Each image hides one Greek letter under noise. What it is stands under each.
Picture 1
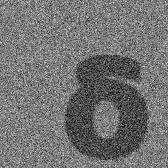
dark delta
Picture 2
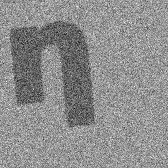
dark eta
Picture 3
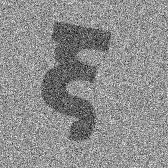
dark xi
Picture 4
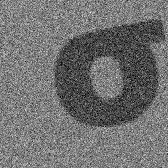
dark sigma
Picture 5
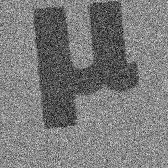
dark mu
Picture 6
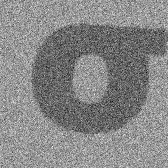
dark sigma
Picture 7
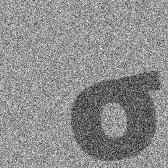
dark sigma
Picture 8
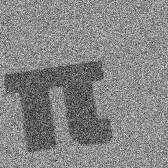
dark pi
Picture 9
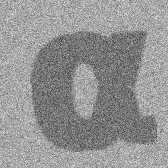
dark alpha
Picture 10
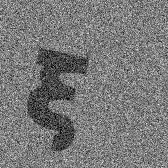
dark xi
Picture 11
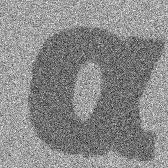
dark alpha
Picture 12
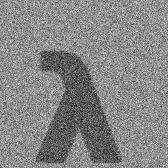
dark lambda
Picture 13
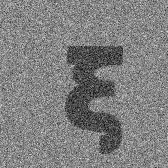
dark xi
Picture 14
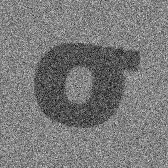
dark sigma
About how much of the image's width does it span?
two thirds
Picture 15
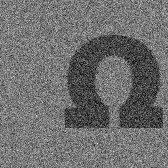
dark omega
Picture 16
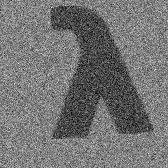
dark lambda
